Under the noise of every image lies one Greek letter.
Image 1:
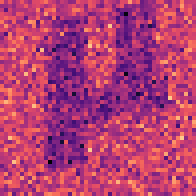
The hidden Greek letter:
mu
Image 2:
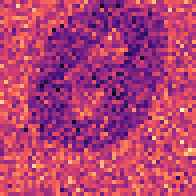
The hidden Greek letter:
theta
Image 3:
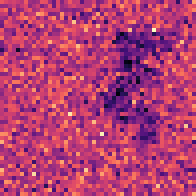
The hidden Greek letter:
xi
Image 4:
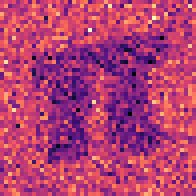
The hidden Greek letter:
pi
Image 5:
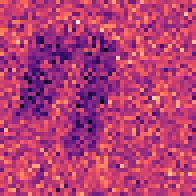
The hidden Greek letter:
eta
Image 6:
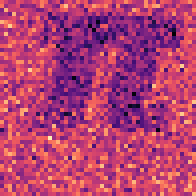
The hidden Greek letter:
pi
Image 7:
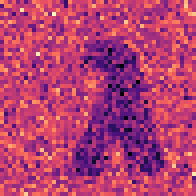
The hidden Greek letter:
lambda
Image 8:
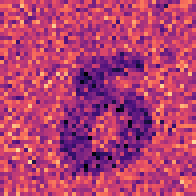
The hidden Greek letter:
delta
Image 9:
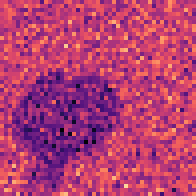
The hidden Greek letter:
phi
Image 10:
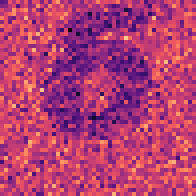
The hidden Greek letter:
delta
